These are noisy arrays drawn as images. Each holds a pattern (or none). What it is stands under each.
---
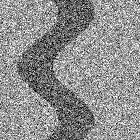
a wavy band
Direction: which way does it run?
top to bottom
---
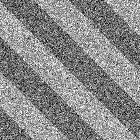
diagonal stripes
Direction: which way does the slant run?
top left to bottom right
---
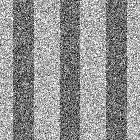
vertical stripes
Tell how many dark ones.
3
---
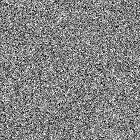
only noise
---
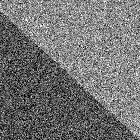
a sharp edge
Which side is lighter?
top right
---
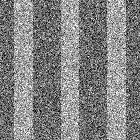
vertical stripes
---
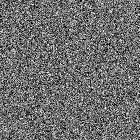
only noise
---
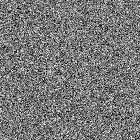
only noise
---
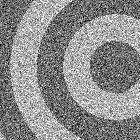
rings round one point
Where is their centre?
middle right
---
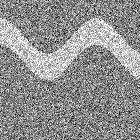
a wavy band
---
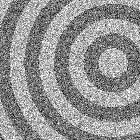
rings round one point
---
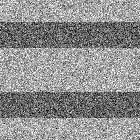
horizontal stripes
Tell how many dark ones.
2
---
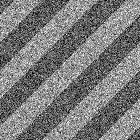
diagonal stripes
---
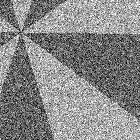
spokes from one point
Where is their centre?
top left
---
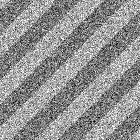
diagonal stripes
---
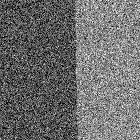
a sharp edge
